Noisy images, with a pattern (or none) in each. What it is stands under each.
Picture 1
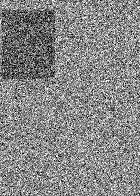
one block
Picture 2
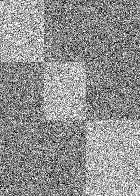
blocks along the diagonal
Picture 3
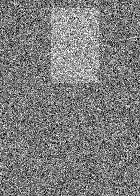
one block
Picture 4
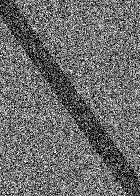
a diagonal band
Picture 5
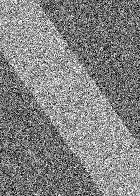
a diagonal band
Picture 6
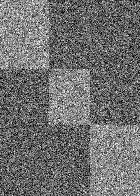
blocks along the diagonal
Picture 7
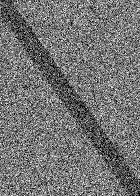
a diagonal band
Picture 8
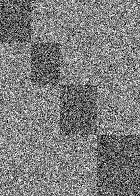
blocks along the diagonal
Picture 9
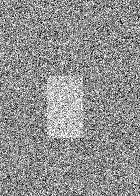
one block
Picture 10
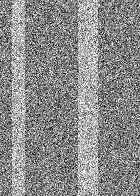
bands of columns
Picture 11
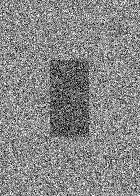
one block
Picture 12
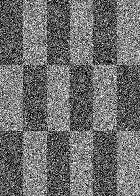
a checkerboard
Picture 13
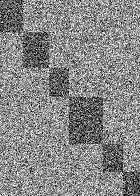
blocks along the diagonal
